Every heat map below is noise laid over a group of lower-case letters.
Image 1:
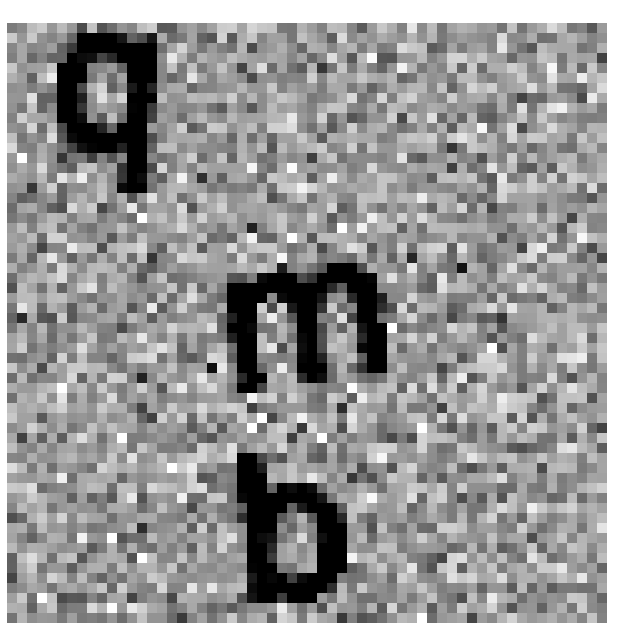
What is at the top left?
q
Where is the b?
bottom middle
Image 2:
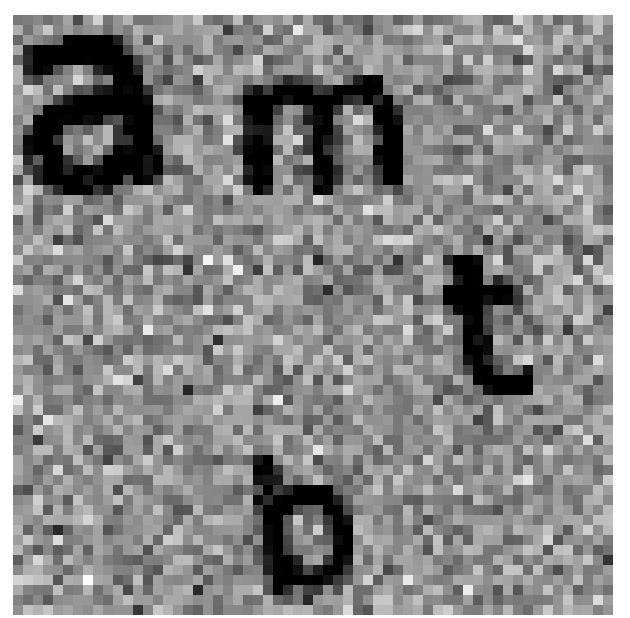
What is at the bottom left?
nothing
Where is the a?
top left
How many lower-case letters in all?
4
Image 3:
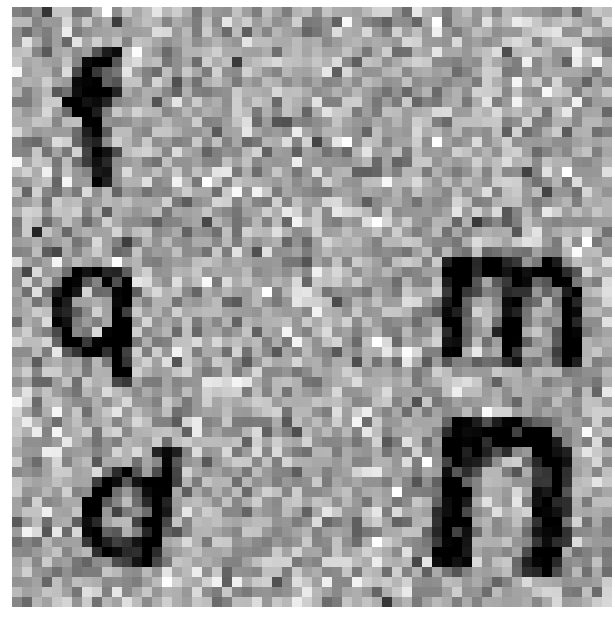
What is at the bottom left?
d
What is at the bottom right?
n
